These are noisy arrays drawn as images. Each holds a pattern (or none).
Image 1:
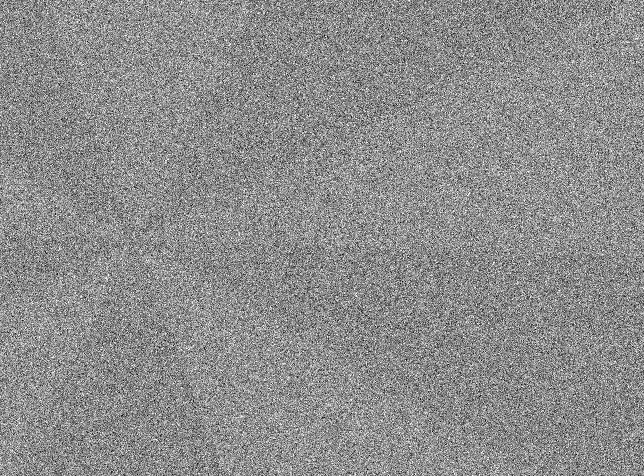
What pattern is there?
spokes from one point
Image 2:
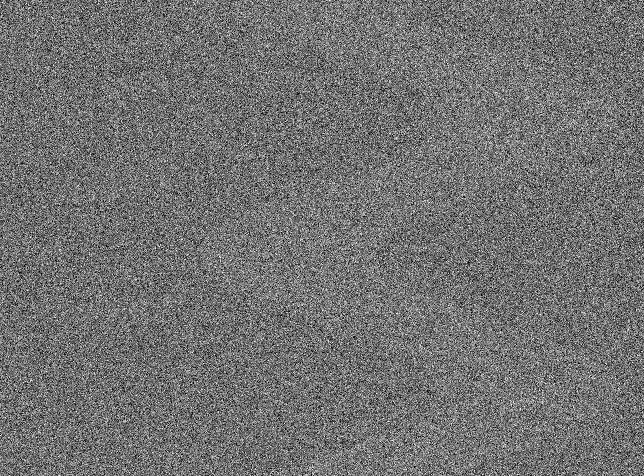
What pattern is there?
a wavy band
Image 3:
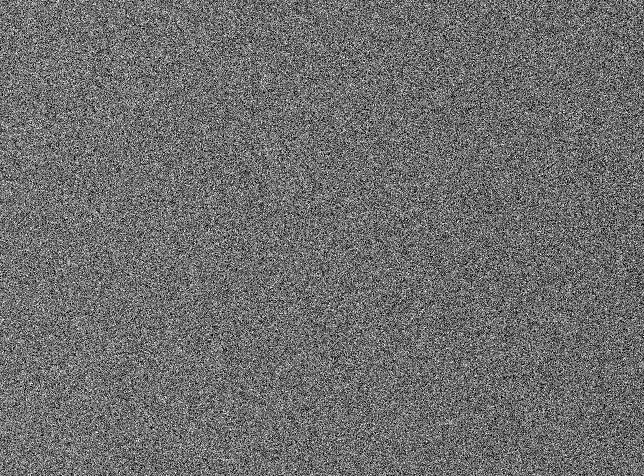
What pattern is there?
a smooth slope
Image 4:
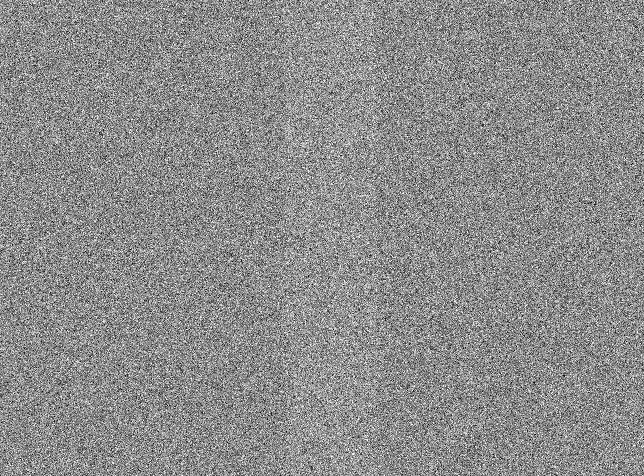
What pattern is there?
one vertical stripe
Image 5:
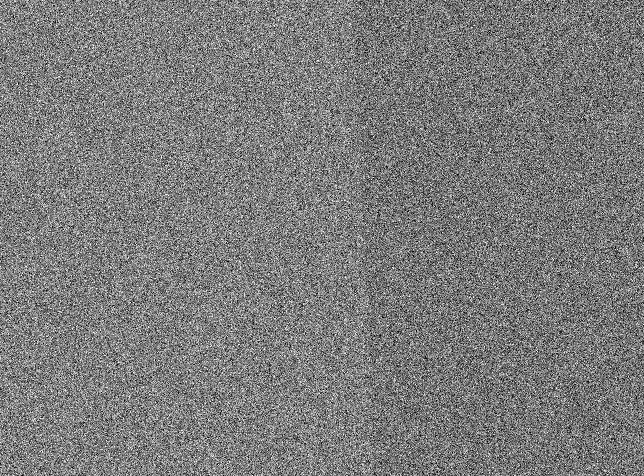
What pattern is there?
a sharp edge
